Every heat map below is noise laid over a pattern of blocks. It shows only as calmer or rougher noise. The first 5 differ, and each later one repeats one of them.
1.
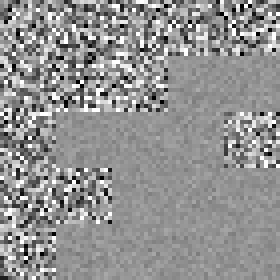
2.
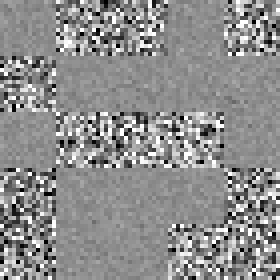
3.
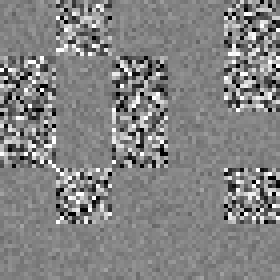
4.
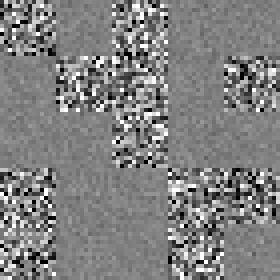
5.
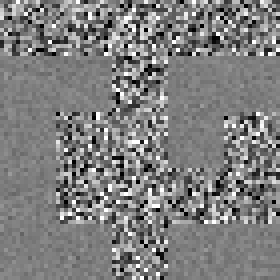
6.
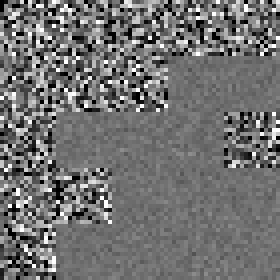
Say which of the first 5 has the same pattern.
1
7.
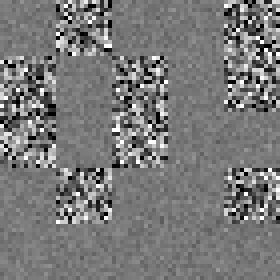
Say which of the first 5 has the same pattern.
3
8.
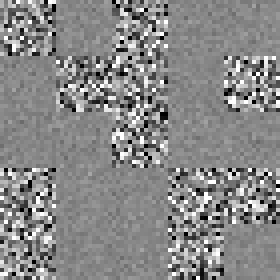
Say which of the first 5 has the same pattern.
4
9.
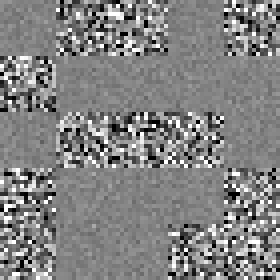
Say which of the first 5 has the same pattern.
2
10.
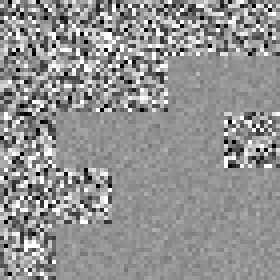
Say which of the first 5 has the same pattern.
1
